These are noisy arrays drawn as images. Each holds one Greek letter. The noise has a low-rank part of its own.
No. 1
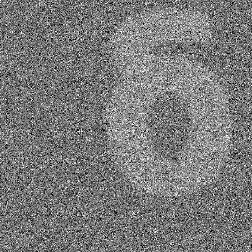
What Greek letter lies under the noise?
delta
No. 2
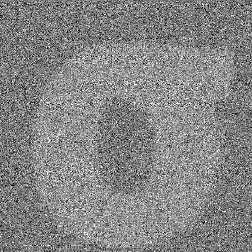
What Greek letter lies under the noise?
sigma
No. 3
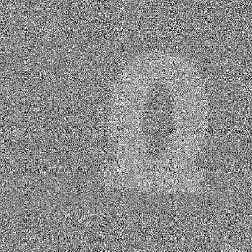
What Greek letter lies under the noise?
omega
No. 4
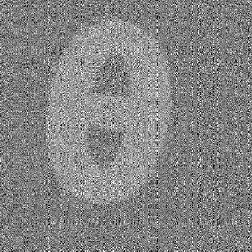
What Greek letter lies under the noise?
theta
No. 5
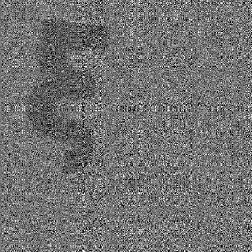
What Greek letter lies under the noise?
xi
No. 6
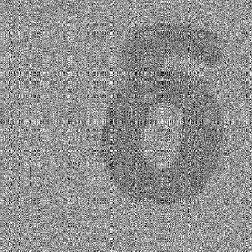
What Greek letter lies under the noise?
delta
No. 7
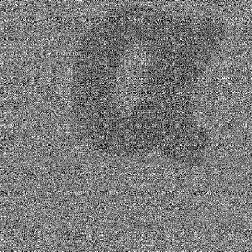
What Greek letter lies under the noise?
alpha
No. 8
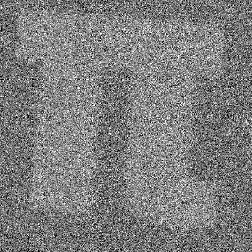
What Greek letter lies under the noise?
pi
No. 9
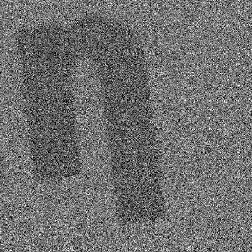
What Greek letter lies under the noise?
eta
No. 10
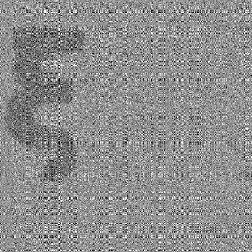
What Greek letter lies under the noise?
xi
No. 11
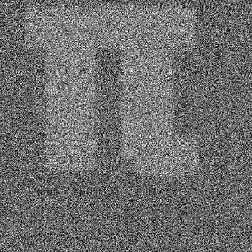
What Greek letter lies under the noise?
pi
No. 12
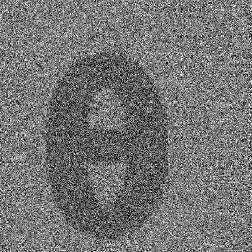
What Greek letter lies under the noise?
theta
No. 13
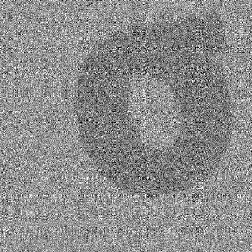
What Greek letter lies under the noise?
sigma
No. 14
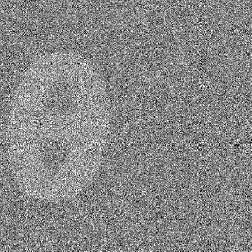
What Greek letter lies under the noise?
theta
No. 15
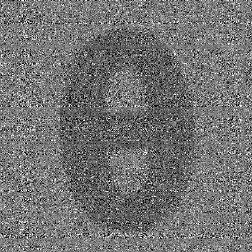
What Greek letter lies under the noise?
theta
